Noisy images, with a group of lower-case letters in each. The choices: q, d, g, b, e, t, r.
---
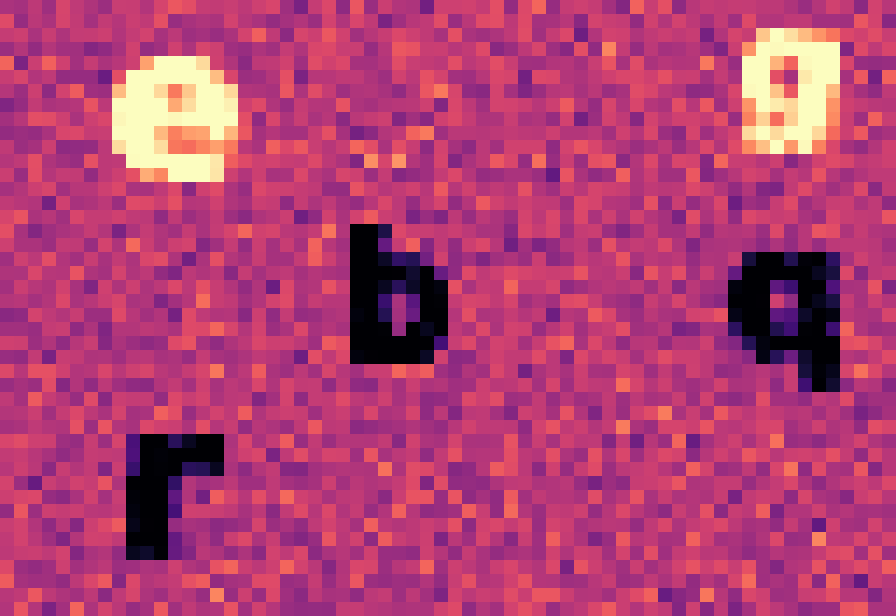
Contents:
top left: light e; top right: light g; centre: dark b; middle right: dark q; bottom left: dark r
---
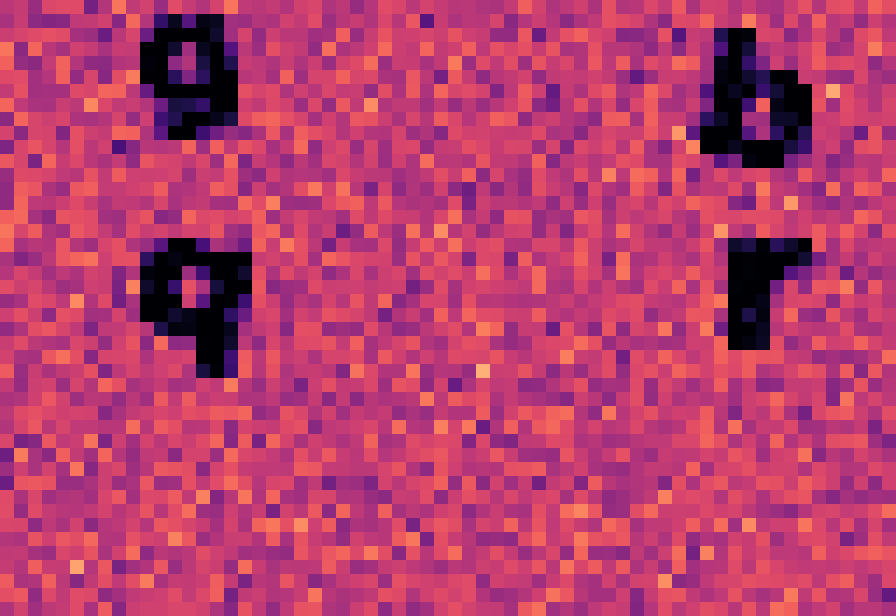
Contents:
top left: dark g; top right: dark b; middle left: dark q; middle right: dark r
